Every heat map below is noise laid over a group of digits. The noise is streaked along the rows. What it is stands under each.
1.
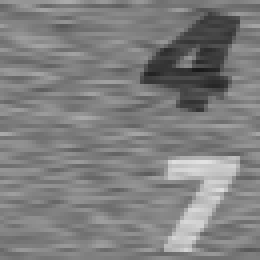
top right: dark 4; bottom right: light 7
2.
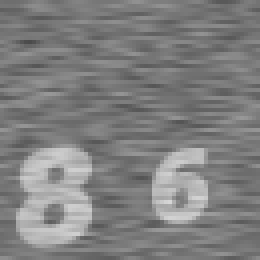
bottom left: light 8; bottom right: light 6
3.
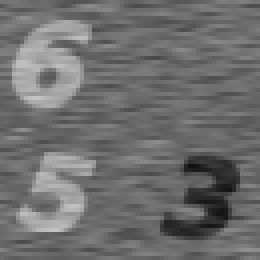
top left: light 6; bottom left: light 5; bottom right: dark 3
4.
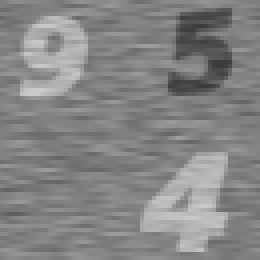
top left: light 9; top right: dark 5; bottom right: light 4
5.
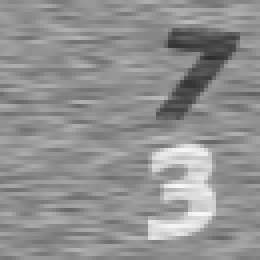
top right: dark 7; bottom right: light 3
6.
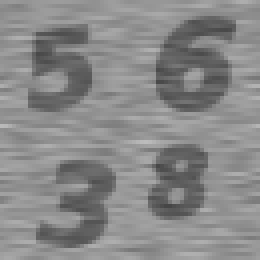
top left: dark 5; top right: dark 6; bottom left: dark 3; bottom right: dark 8
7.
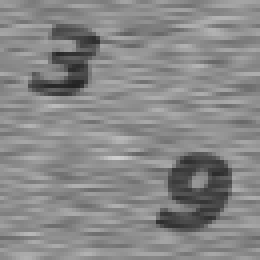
top left: dark 3; bottom right: dark 9
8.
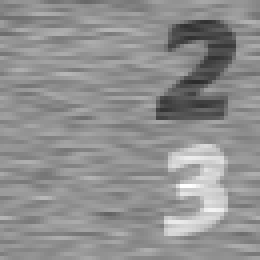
top right: dark 2; bottom right: light 3
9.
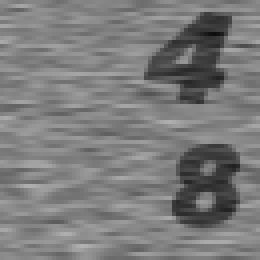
top right: dark 4; bottom right: dark 8
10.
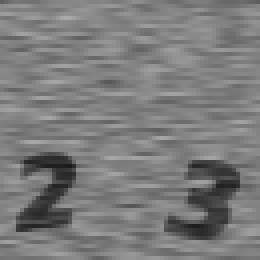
bottom left: dark 2; bottom right: dark 3
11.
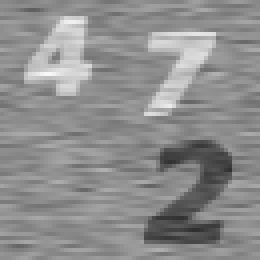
top left: light 4; top right: light 7; bottom right: dark 2
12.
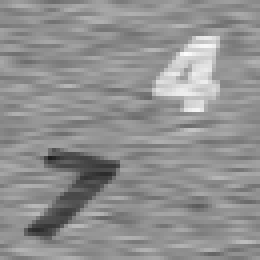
top right: light 4; bottom left: dark 7
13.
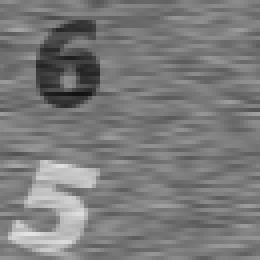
top left: dark 6; bottom left: light 5
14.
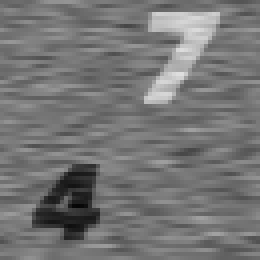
top right: light 7; bottom left: dark 4
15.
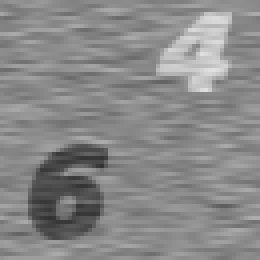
top right: light 4; bottom left: dark 6
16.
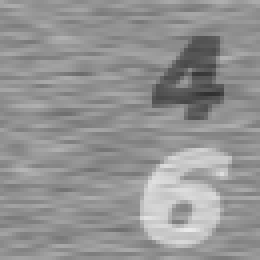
top right: dark 4; bottom right: light 6
